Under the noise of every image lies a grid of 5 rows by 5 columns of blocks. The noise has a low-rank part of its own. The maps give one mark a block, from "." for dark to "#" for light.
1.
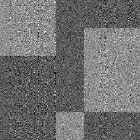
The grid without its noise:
##...
##.##
...##
...##
..#..
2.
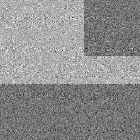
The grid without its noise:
###..
###..
#####
.....
.....
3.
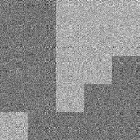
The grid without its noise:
..###
..###
..##.
..#..
#....
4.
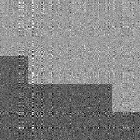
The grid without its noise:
#####
#####
.####
....#
.....
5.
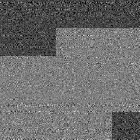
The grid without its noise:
.....
..###
#####
#####
####.
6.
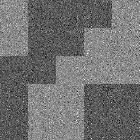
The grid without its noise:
#...#
#..##
..###
.##..
.##..
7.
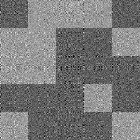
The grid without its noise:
.###.
##..#
##...
...#.
#...#
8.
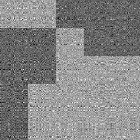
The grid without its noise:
##...
..#..
..###
.####
.####
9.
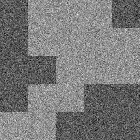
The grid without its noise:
.###.
.####
..###
.##..
##...
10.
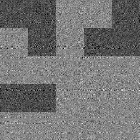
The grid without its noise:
..##.
#.#..
#####
..###
#####
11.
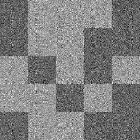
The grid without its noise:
.###.
.##..
#.#.#
##.#.
.##..
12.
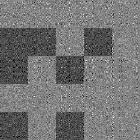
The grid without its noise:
#####
..#.#
.#.##
#####
.#.##
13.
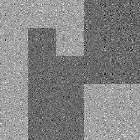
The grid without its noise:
###..
#.#..
#....
#..##
#..##
